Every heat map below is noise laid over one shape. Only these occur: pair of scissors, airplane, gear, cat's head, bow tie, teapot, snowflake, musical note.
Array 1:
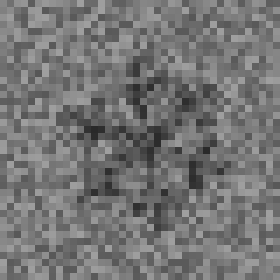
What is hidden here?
dark snowflake
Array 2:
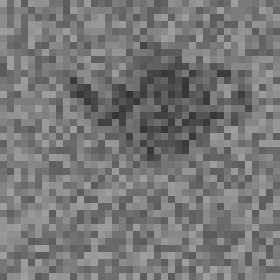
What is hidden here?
dark teapot
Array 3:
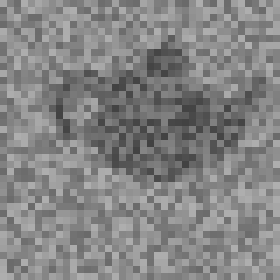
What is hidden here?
dark teapot
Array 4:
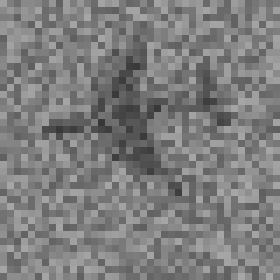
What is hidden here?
dark airplane
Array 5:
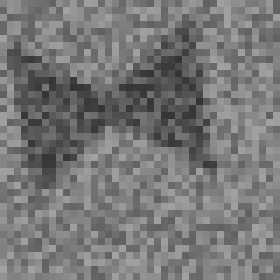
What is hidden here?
dark bow tie
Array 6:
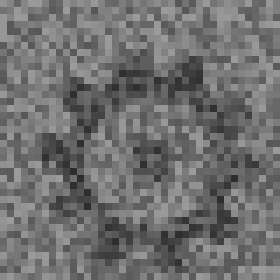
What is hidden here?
dark gear
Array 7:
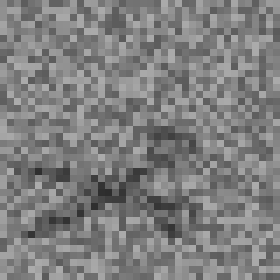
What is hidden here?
dark pair of scissors
